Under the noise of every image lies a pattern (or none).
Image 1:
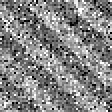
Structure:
diagonal stripes
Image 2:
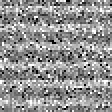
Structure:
horizontal stripes
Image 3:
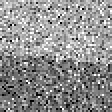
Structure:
a sharp edge
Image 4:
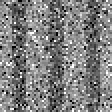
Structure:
vertical stripes
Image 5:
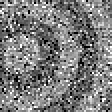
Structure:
rings round one point
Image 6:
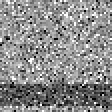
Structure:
one horizontal stripe
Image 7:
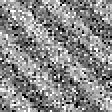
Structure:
diagonal stripes
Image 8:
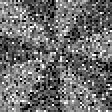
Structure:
spokes from one point
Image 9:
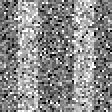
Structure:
vertical stripes
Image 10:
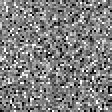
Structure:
only noise
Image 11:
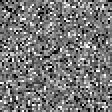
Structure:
only noise
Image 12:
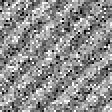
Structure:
diagonal stripes
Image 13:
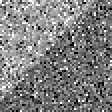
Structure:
a sharp edge
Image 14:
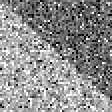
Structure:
a sharp edge
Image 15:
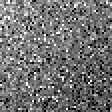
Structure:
a smooth slope
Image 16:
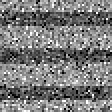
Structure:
horizontal stripes
